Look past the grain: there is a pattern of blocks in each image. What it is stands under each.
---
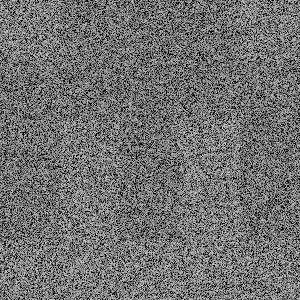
left and right mirror each other
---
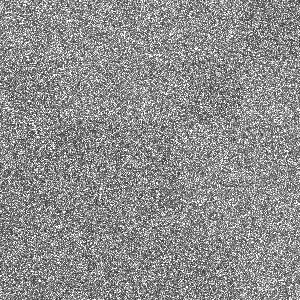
mirrored about the diagonal from the bottom left
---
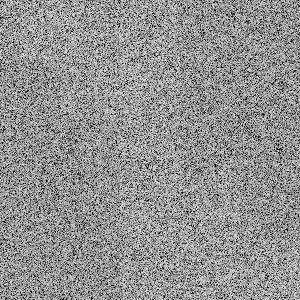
the same after a half turn
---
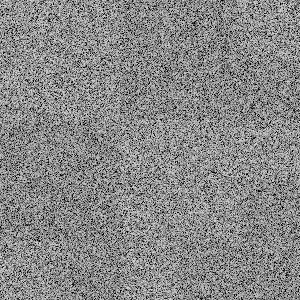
mirrored about the diagonal from the top left
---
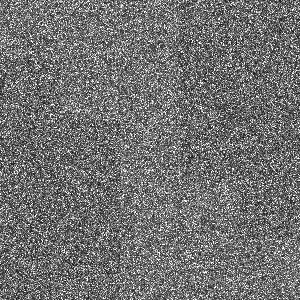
the same after a half turn
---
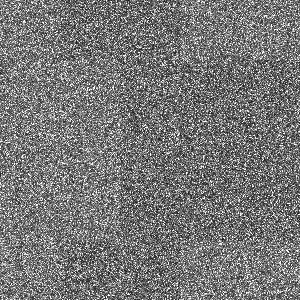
top and bottom mirror each other
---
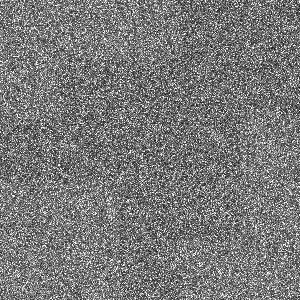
mirrored about the diagonal from the bottom left
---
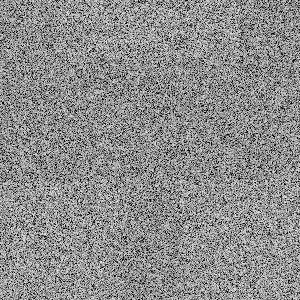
left and right mirror each other
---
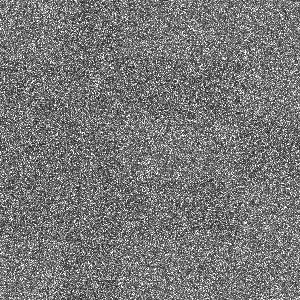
top and bottom mirror each other
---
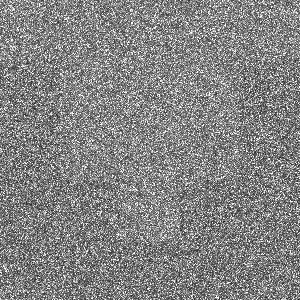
left and right mirror each other
